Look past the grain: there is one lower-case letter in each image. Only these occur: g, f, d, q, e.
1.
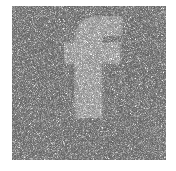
f
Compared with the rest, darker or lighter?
lighter
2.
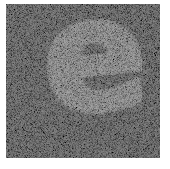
e
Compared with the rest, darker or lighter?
lighter
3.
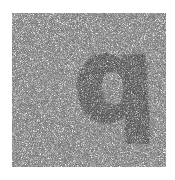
q
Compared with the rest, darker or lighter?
darker
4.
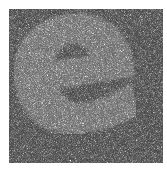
e
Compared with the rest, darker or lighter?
lighter
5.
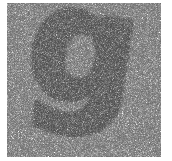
g
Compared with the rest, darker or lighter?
darker
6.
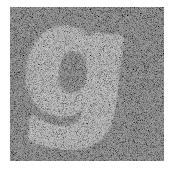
g
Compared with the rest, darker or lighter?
lighter
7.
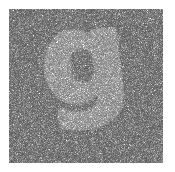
g
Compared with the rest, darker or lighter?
lighter
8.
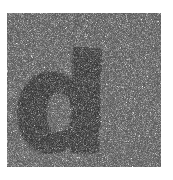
d
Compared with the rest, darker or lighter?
darker
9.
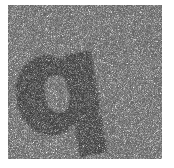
q
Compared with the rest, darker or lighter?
darker
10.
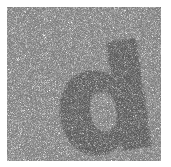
d
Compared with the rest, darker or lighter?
darker
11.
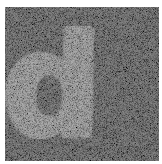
d
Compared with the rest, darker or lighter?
lighter
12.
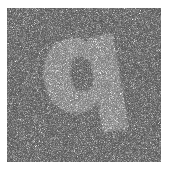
q
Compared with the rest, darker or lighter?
lighter
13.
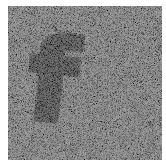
f
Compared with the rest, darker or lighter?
darker
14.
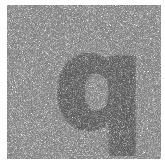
q
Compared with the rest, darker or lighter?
darker
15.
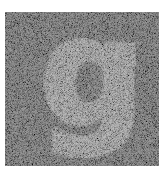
g
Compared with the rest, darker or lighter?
lighter
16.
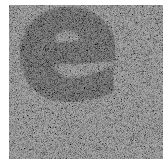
e
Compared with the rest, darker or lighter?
darker
